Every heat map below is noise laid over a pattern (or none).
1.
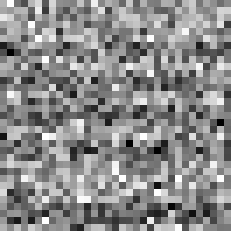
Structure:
bands of rows
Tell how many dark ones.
5
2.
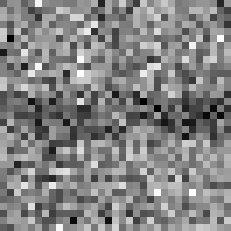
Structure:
one band of rows
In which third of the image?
middle
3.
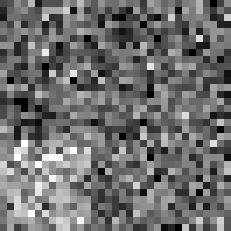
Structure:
one block
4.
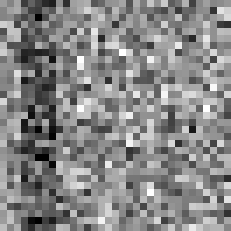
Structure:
one band of columns
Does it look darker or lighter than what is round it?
darker
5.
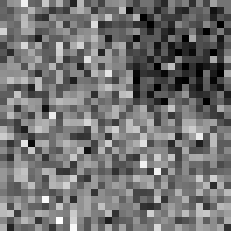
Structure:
one block
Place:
top right
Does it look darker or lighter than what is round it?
darker
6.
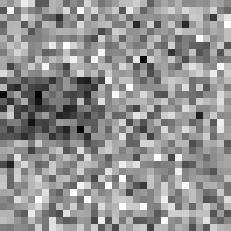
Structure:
one block
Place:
middle left
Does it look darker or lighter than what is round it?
darker
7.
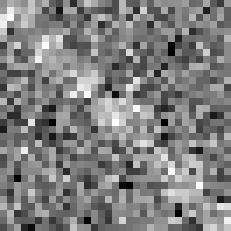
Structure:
blocks along the diagonal
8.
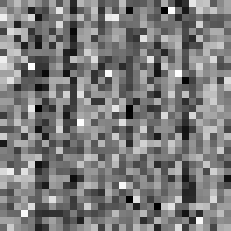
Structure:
bands of columns
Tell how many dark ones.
6
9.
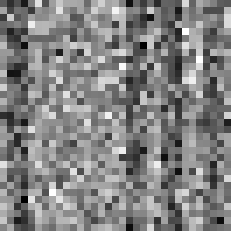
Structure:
bands of columns
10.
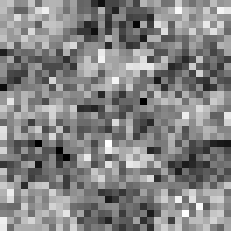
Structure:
a checkerboard
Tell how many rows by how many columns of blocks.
5 by 3
